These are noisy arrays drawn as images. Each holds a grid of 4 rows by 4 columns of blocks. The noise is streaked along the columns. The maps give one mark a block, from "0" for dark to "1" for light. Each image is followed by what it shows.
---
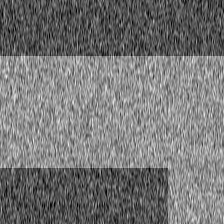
0 0 0 0
1 1 1 1
1 1 1 1
0 0 0 1
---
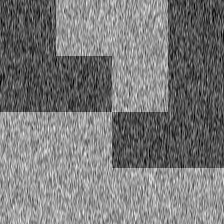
0 1 1 0
0 0 1 0
1 1 0 0
1 1 1 1
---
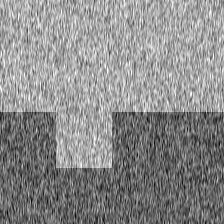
1 1 1 1
1 1 1 1
0 1 0 0
0 0 0 0
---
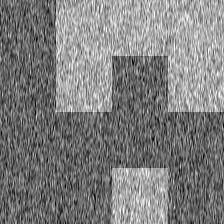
0 1 1 1
0 1 0 1
0 0 0 0
0 0 1 0
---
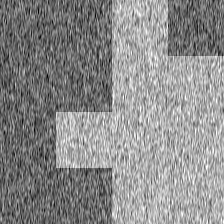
0 0 1 0
0 0 1 1
0 1 1 1
0 0 1 1
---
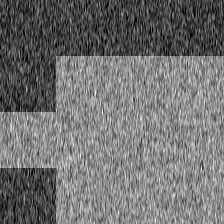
0 0 0 0
0 1 1 1
1 1 1 1
0 1 1 1
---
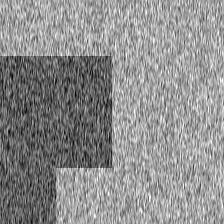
1 1 1 1
0 0 1 1
0 0 1 1
0 1 1 1
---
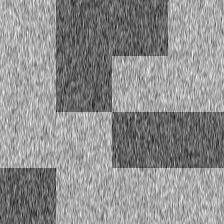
1 0 0 1
1 0 1 1
1 1 0 0
0 1 1 1
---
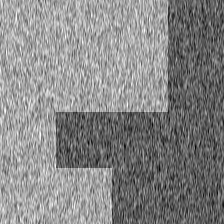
1 1 1 0
1 1 1 0
1 0 0 0
1 1 0 0
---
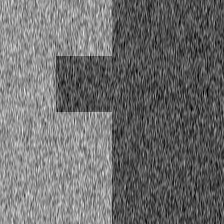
1 1 0 0
1 0 0 0
1 1 0 0
1 1 0 0
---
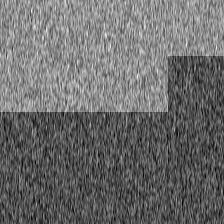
1 1 1 1
1 1 1 0
0 0 0 0
0 0 0 0
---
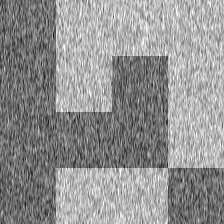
0 1 1 1
0 1 0 1
0 0 0 1
0 1 1 0
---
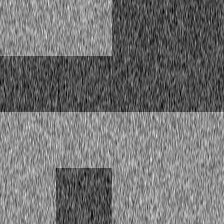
1 1 0 0
0 0 0 0
1 1 1 1
1 0 1 1
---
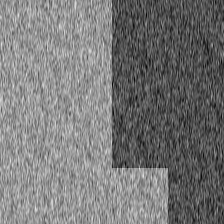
1 1 0 0
1 1 0 0
1 1 0 0
1 1 1 0
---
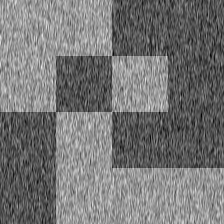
1 1 0 0
1 0 1 0
0 1 0 0
0 1 1 1
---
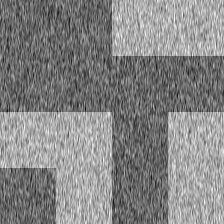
0 0 1 1
0 0 0 0
1 1 0 1
0 1 0 1
